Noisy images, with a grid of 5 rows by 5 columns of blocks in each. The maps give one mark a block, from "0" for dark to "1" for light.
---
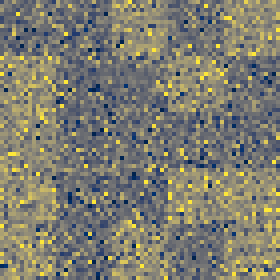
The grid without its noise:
00101
10010
10000
10011
10101
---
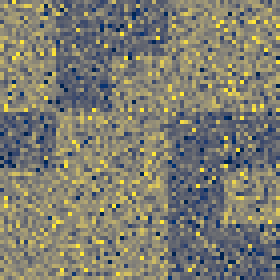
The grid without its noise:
10011
10111
01100
11101
11100
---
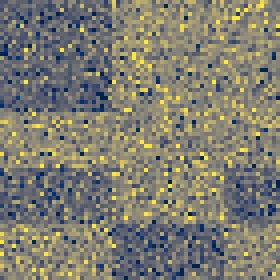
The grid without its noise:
00111
00111
11111
00110
11001
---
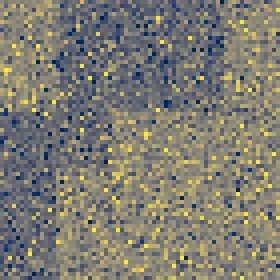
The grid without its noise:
10001
10001
00111
01111
01111
